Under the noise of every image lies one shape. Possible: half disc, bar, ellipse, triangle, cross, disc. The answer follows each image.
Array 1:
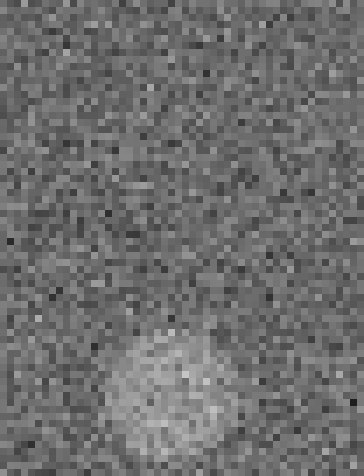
disc
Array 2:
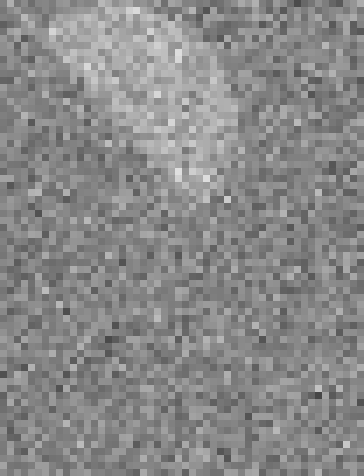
half disc
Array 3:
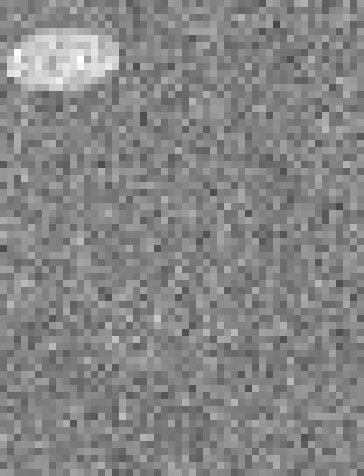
ellipse
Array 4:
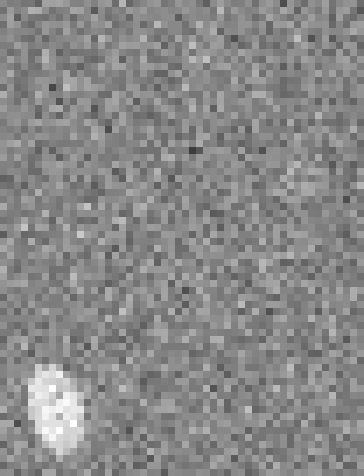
ellipse
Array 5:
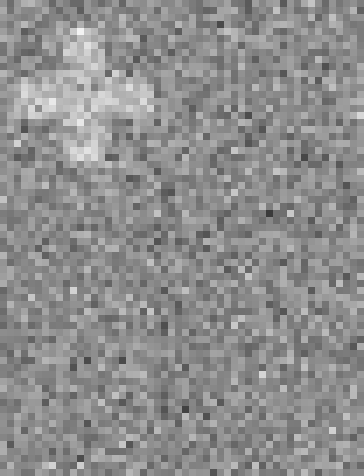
cross
